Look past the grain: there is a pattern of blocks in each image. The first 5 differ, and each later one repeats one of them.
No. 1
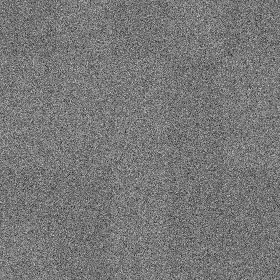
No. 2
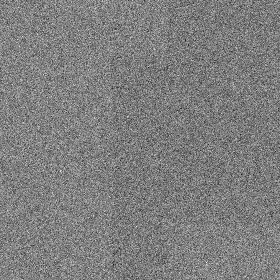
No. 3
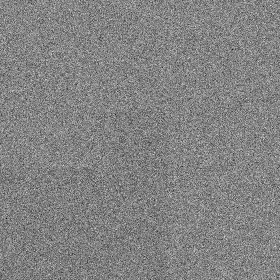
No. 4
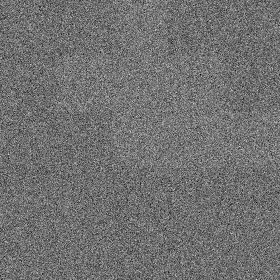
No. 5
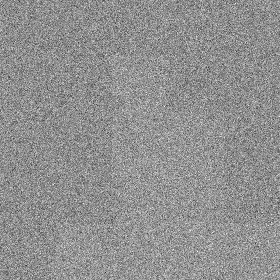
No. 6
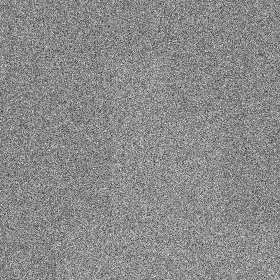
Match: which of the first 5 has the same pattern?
5
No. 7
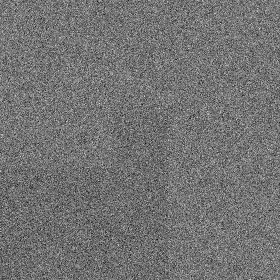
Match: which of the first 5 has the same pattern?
3
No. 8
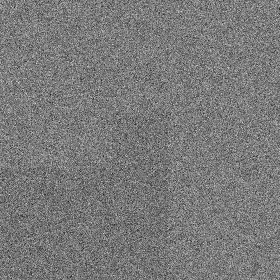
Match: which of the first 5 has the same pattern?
3
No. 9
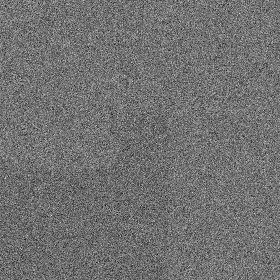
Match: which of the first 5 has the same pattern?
3
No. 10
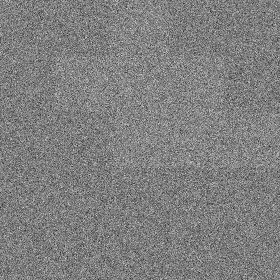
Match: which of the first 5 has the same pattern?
4
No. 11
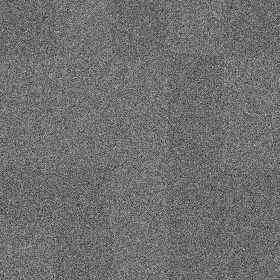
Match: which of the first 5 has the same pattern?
1
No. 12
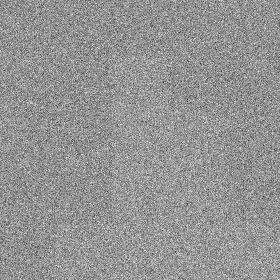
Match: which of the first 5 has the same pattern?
5
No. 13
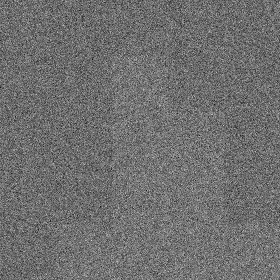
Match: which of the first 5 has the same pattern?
5
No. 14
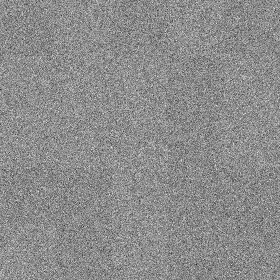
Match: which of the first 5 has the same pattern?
1
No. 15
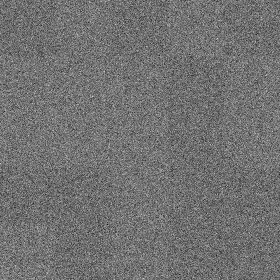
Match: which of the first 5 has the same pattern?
1
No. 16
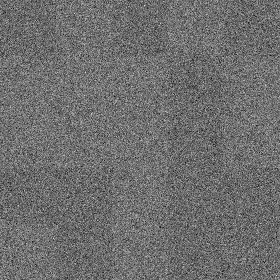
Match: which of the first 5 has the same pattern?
1
